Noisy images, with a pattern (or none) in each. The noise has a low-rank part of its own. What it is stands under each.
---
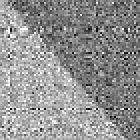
a sharp edge
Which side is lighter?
bottom left
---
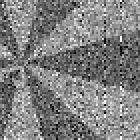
spokes from one point
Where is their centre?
middle left
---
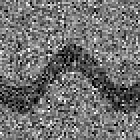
a wavy band
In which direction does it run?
left to right
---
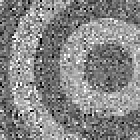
rings round one point
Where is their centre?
middle right
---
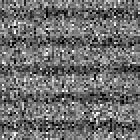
horizontal stripes
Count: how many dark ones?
5
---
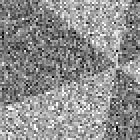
spokes from one point
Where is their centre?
middle right
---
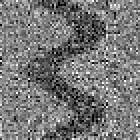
a wavy band
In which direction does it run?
top to bottom
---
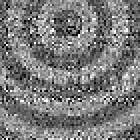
rings round one point
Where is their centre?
top middle
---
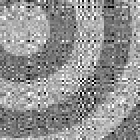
rings round one point
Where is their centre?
top left
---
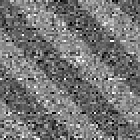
diagonal stripes
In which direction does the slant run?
top left to bottom right
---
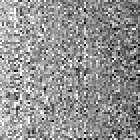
a smooth slope
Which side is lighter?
left
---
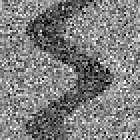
a wavy band
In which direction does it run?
top to bottom
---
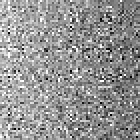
a smooth slope
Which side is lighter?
left
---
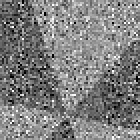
spokes from one point
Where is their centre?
bottom middle
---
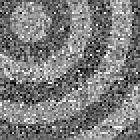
rings round one point
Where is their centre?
top left
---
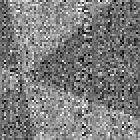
spokes from one point
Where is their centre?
middle left
